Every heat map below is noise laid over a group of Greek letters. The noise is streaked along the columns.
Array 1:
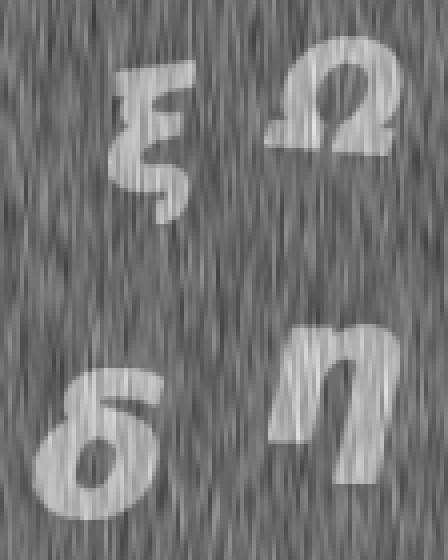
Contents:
top left: xi; top right: omega; bottom left: delta; bottom right: eta
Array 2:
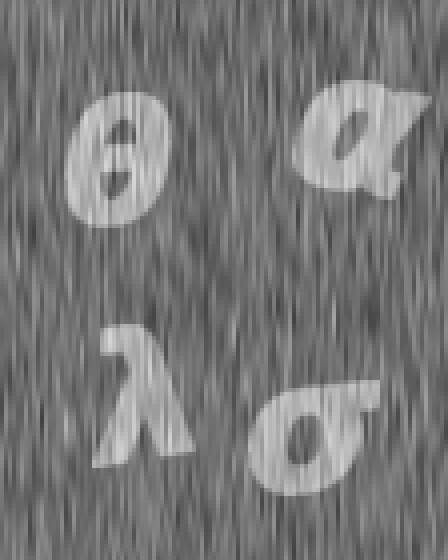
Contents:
top left: theta; top right: alpha; bottom left: lambda; bottom right: sigma
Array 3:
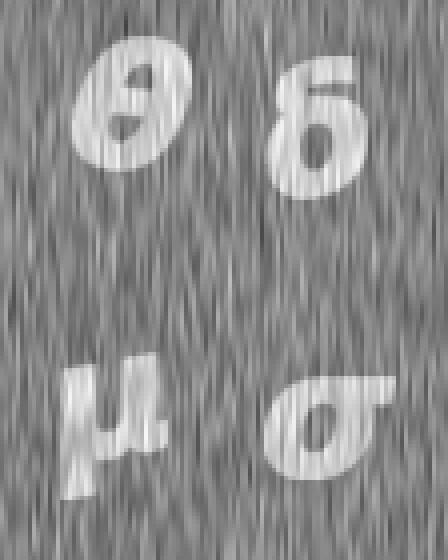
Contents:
top left: theta; top right: delta; bottom left: mu; bottom right: sigma
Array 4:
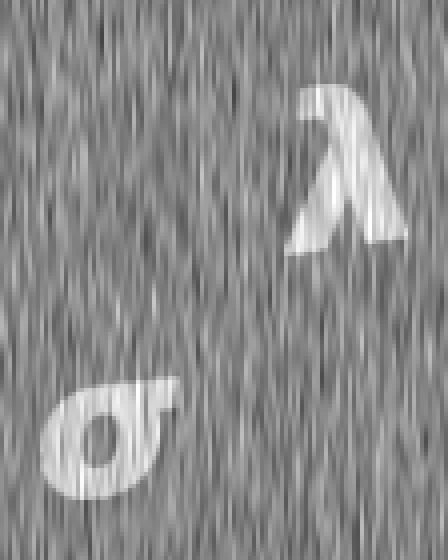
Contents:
top right: lambda; bottom left: sigma
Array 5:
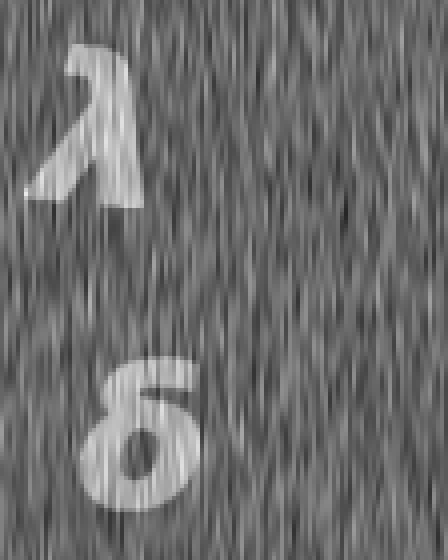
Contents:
top left: lambda; bottom left: delta
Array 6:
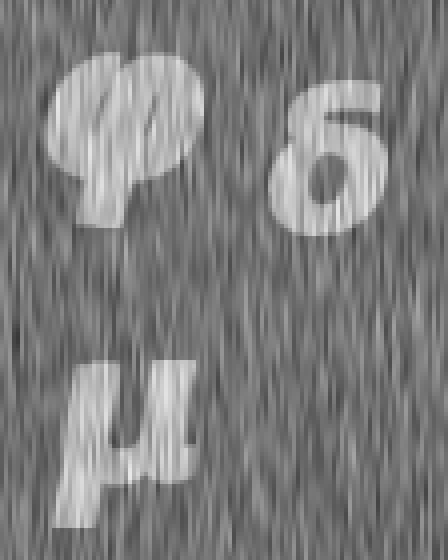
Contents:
top left: phi; top right: delta; bottom left: mu
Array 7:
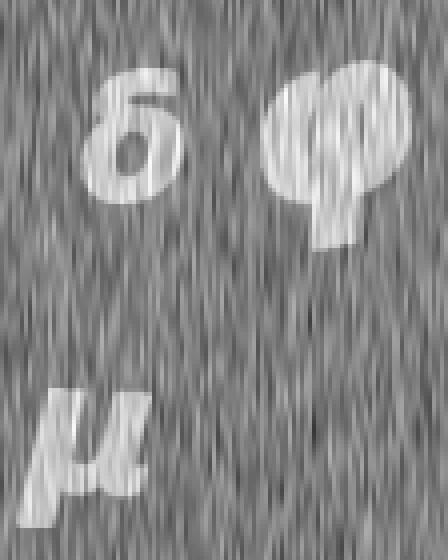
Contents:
top left: delta; top right: phi; bottom left: mu
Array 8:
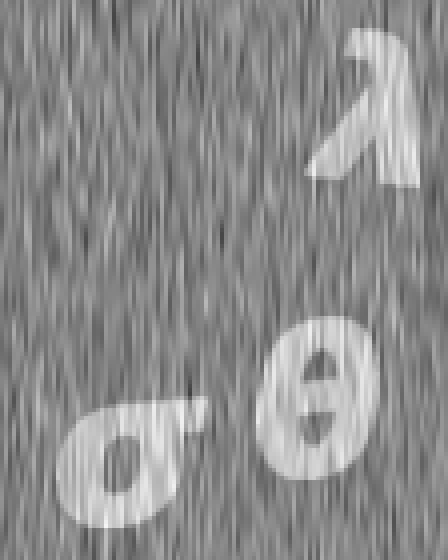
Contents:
top right: lambda; bottom left: sigma; bottom right: theta
